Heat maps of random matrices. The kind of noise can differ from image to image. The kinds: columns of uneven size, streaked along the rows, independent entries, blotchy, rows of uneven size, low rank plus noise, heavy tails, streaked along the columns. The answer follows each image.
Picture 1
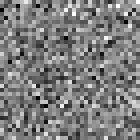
independent entries
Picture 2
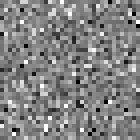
heavy tails
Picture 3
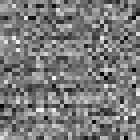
low rank plus noise
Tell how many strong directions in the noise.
three or four
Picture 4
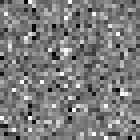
heavy tails
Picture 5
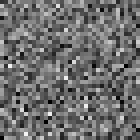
independent entries
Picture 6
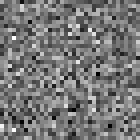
independent entries
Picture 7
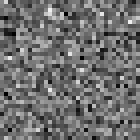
independent entries
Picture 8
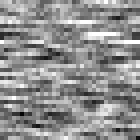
streaked along the rows
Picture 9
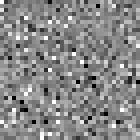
heavy tails
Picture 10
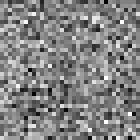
low rank plus noise
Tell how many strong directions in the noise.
five to eight
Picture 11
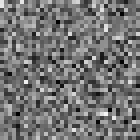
independent entries
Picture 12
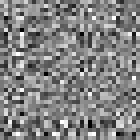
low rank plus noise
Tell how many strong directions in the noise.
two
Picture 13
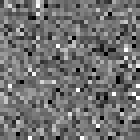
heavy tails
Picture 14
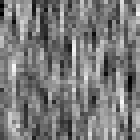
streaked along the columns
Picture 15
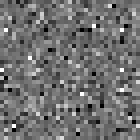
heavy tails
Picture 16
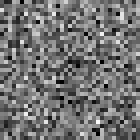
independent entries
